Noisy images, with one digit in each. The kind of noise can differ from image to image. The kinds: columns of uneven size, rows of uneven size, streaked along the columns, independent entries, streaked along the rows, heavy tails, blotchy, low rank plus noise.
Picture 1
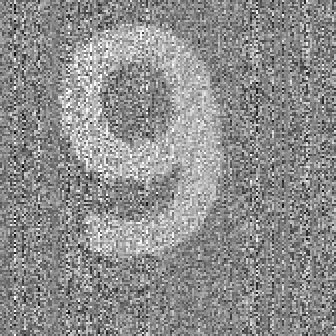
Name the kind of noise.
columns of uneven size
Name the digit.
9
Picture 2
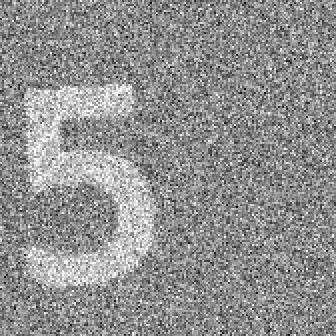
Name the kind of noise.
independent entries
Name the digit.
5
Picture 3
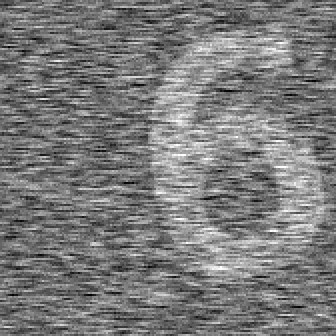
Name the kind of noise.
streaked along the rows
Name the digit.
6
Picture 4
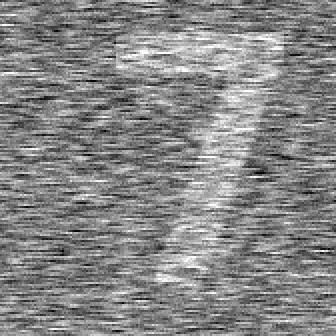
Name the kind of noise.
streaked along the rows
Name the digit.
7
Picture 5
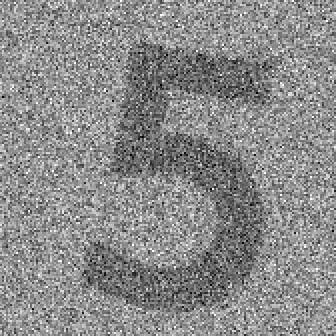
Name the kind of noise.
independent entries
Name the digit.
5
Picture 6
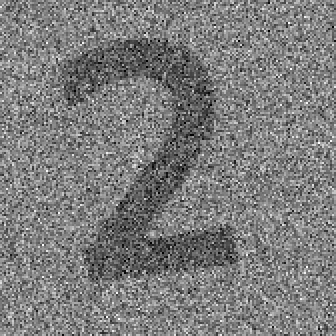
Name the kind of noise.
independent entries
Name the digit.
2
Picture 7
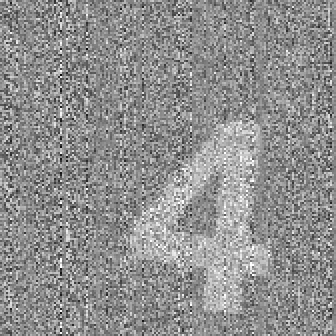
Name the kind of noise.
columns of uneven size
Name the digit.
4
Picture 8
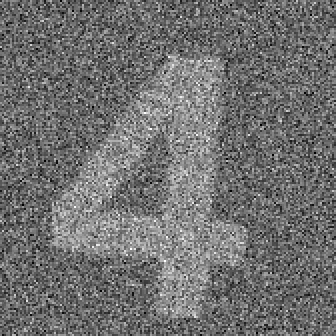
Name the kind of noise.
independent entries
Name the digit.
4
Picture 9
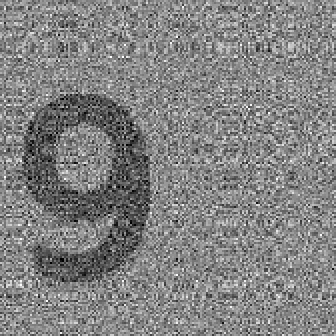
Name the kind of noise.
low rank plus noise
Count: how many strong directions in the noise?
two
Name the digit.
9
